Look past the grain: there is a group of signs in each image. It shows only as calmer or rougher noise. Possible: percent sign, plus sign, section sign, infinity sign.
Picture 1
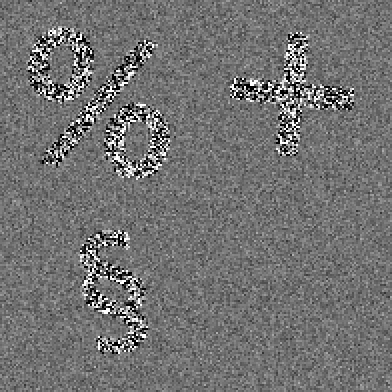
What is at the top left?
percent sign
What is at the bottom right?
nothing
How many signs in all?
3
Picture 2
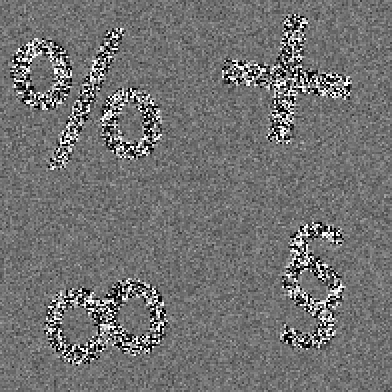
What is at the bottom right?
section sign
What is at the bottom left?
infinity sign
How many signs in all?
4
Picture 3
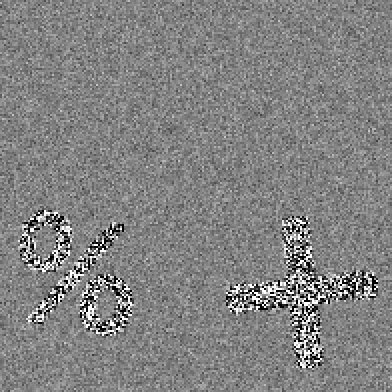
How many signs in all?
2
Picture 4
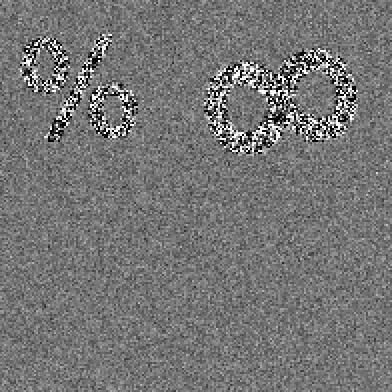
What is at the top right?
infinity sign
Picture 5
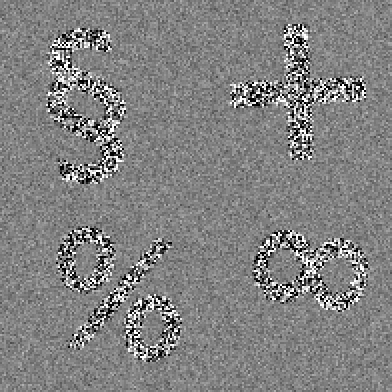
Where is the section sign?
top left
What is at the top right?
plus sign
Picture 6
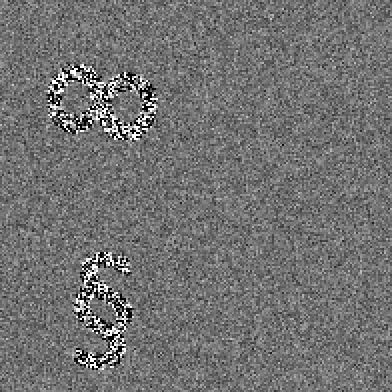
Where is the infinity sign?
top left
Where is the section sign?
bottom left
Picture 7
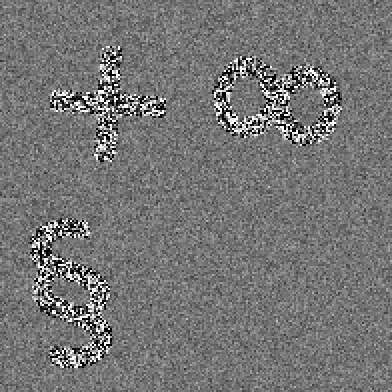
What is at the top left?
plus sign
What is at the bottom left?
section sign
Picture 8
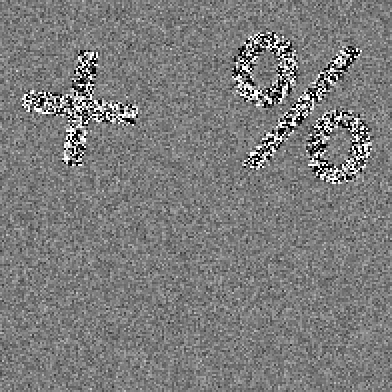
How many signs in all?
2
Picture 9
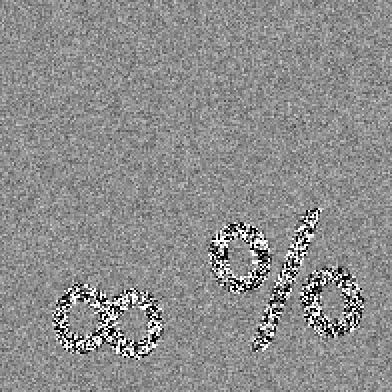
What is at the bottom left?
infinity sign
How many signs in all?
2
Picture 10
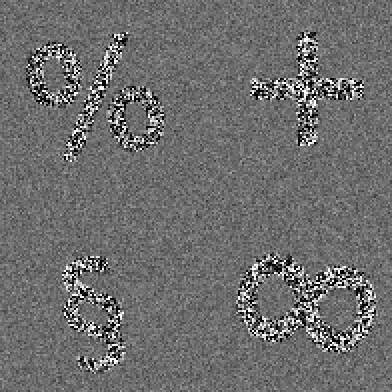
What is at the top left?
percent sign
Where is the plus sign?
top right
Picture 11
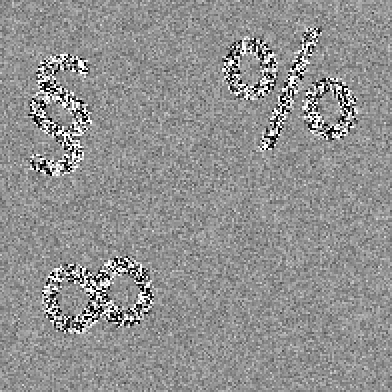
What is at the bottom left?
infinity sign
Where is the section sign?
top left
